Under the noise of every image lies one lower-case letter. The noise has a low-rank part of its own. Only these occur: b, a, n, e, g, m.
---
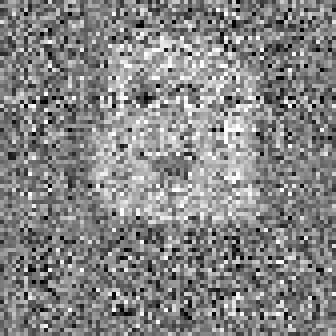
light a
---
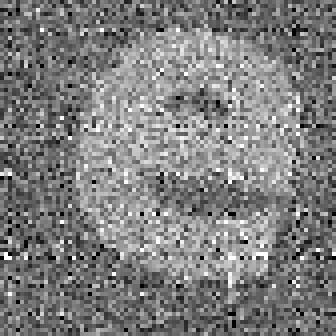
light e
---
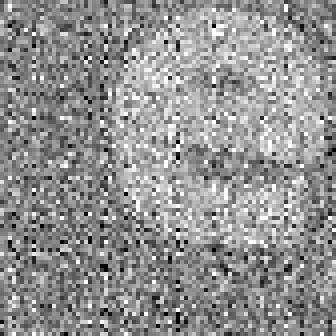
light e
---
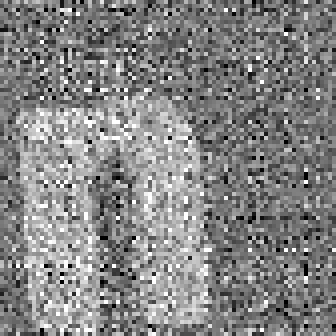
light n
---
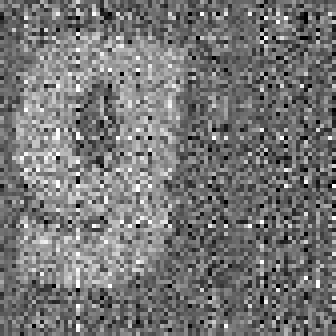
light g
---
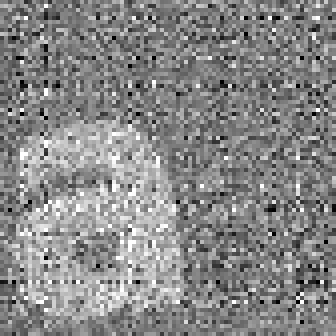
light a
